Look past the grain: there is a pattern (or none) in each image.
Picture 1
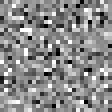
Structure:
only noise
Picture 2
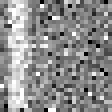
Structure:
one vertical stripe
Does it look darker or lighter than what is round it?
lighter
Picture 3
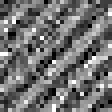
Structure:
diagonal stripes
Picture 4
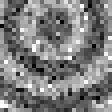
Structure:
rings round one point
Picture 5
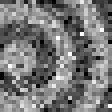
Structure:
rings round one point
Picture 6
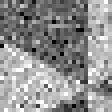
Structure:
spokes from one point
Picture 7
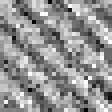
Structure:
diagonal stripes
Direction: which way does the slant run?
top left to bottom right
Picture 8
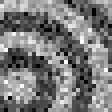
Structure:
rings round one point
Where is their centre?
bottom left
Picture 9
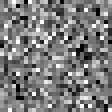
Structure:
only noise
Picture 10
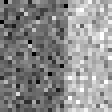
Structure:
a sharp edge
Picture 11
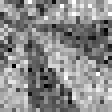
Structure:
spokes from one point
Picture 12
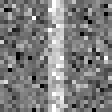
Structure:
one vertical stripe
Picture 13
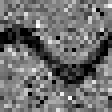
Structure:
a wavy band
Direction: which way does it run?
left to right
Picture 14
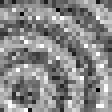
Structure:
rings round one point
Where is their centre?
bottom left
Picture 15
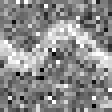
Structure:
a wavy band
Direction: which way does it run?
left to right
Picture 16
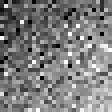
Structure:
a smooth slope
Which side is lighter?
bottom right
